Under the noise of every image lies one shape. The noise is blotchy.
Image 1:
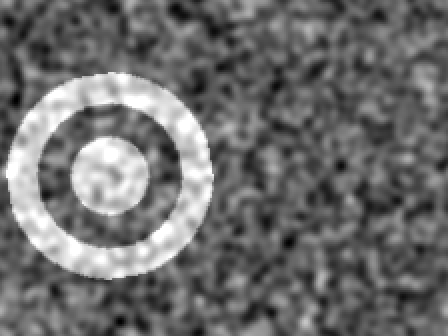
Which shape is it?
bullseye
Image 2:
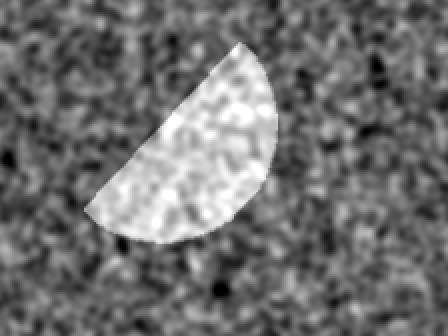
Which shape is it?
half disc
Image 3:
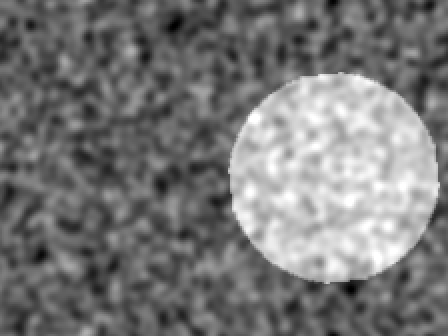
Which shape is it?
disc
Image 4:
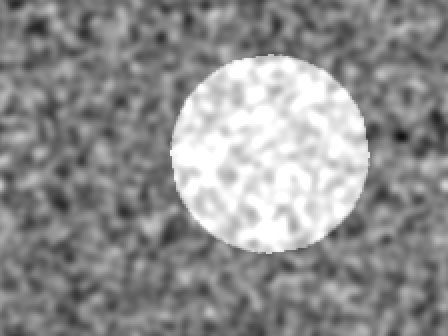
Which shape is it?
disc
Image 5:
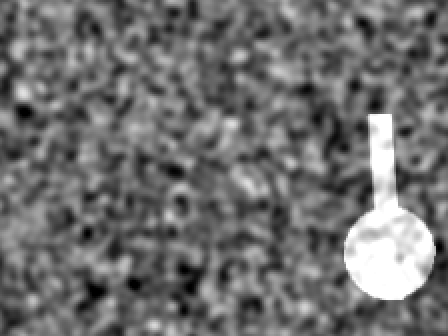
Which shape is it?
lollipop
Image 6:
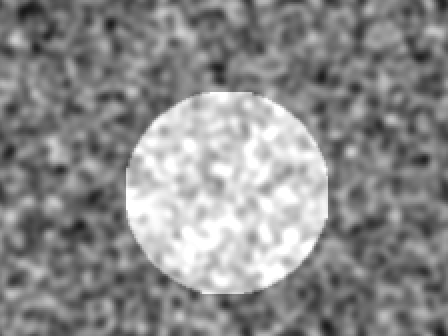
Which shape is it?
disc
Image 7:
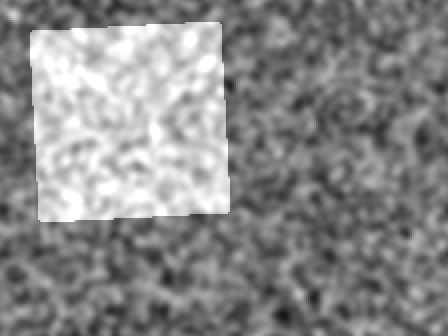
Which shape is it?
square
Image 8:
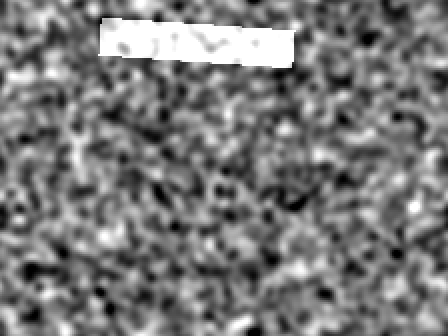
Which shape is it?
bar
